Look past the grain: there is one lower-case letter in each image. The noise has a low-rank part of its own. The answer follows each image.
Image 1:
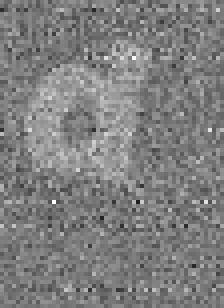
d
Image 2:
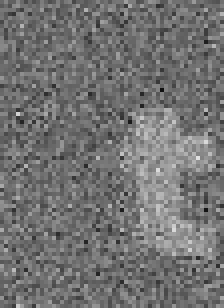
t
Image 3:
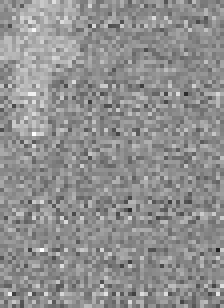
f
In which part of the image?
top left
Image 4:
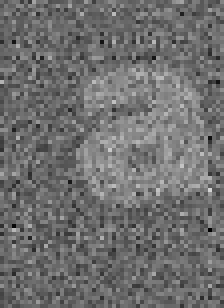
a
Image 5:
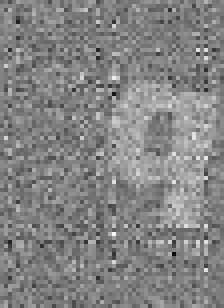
q
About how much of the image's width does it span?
half
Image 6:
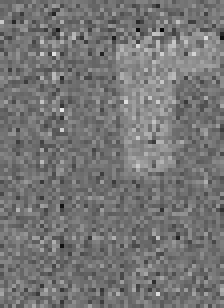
r
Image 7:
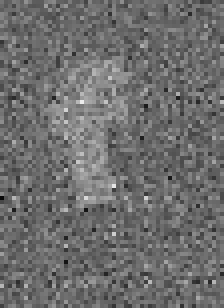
f
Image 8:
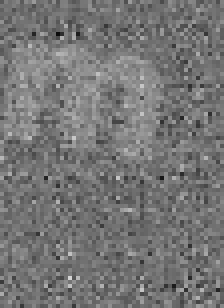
m
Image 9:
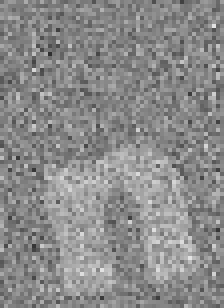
n
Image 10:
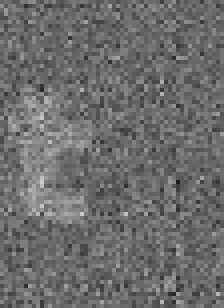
t
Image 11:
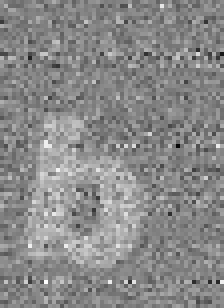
b
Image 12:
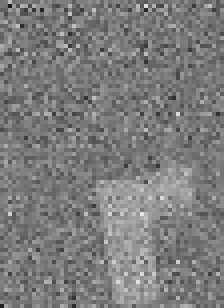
r
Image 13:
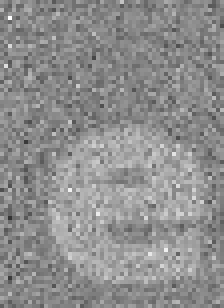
e
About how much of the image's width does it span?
two thirds
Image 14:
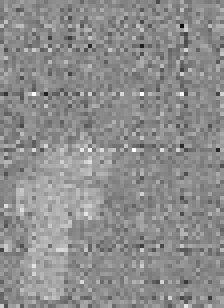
f
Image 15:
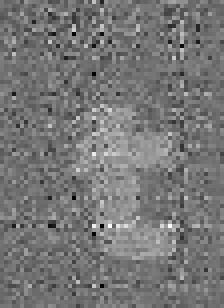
t
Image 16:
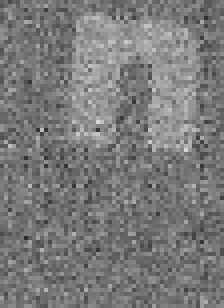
n
